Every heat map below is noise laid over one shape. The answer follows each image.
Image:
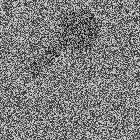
dark lollipop
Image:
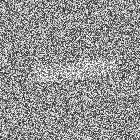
light bar
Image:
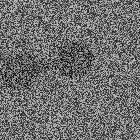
dark dumbbell
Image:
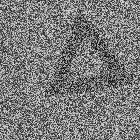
dark triangle frame
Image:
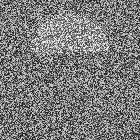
light half disc
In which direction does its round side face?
up
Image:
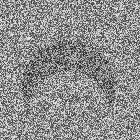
dark crescent
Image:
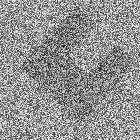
dark square with a notch
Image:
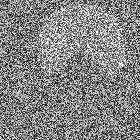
light disc with a wedge cut out
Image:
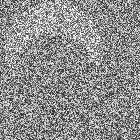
light crescent
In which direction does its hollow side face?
down
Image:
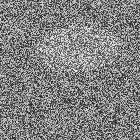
light ellipse
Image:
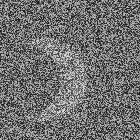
light crescent
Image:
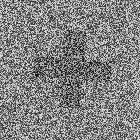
dark cross
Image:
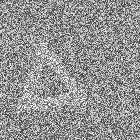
light triangle frame
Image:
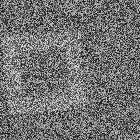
light square frame
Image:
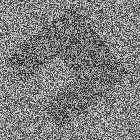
dark square with a notch
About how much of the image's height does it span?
nearly all
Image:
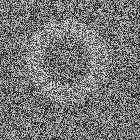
light ring
